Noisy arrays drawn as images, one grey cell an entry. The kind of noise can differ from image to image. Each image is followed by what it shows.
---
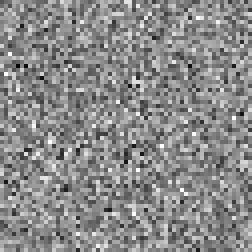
independent entries
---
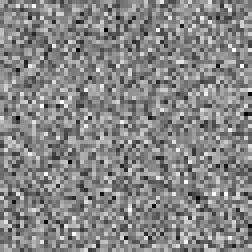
independent entries
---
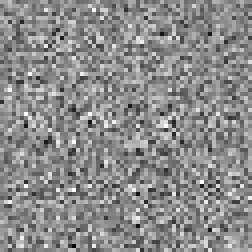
low rank plus noise
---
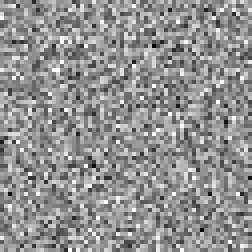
independent entries
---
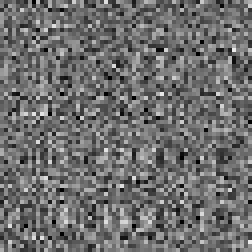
low rank plus noise
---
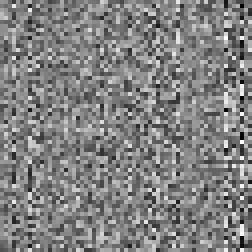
columns of uneven size
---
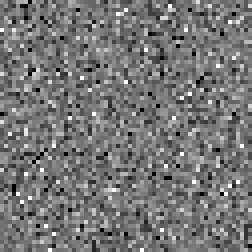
heavy tails
